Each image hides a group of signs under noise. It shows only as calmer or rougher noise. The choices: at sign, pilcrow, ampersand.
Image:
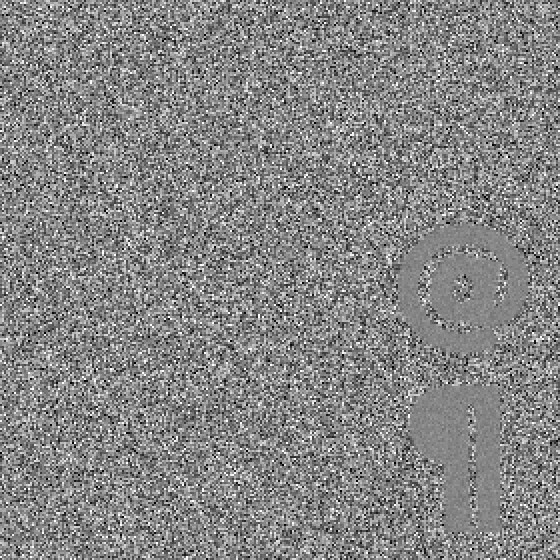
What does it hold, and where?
middle right: calm at sign; bottom right: calm pilcrow
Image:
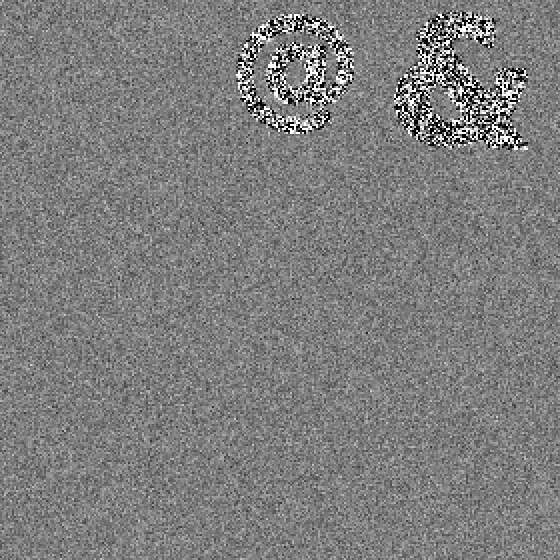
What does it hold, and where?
top middle: rough at sign; top right: rough ampersand
